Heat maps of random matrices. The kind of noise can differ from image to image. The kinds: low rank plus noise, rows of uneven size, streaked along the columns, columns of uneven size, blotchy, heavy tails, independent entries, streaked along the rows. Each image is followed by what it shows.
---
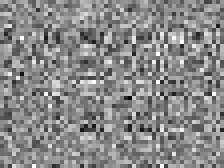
low rank plus noise
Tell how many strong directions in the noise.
one
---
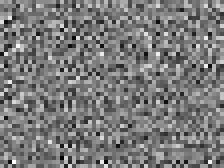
low rank plus noise
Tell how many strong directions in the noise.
three or four
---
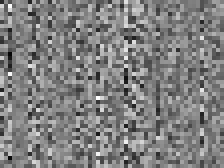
columns of uneven size
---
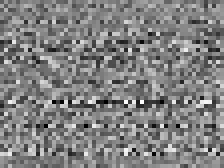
rows of uneven size
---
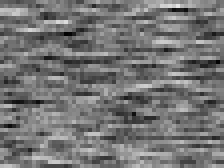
streaked along the rows
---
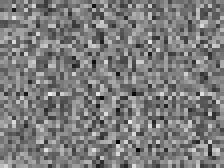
low rank plus noise
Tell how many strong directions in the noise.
three or four
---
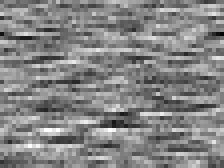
streaked along the rows
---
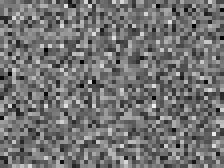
independent entries
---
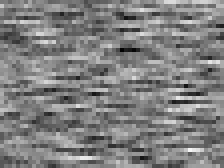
streaked along the rows
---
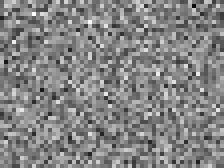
independent entries
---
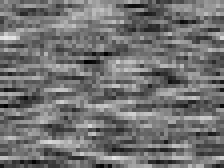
streaked along the rows
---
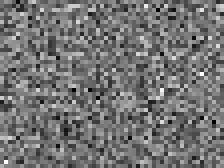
low rank plus noise
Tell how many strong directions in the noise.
five to eight
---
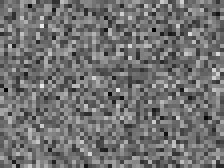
independent entries
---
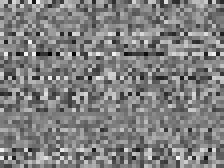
rows of uneven size
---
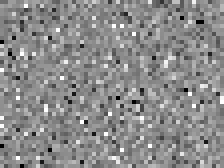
heavy tails
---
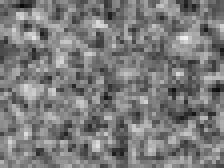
blotchy
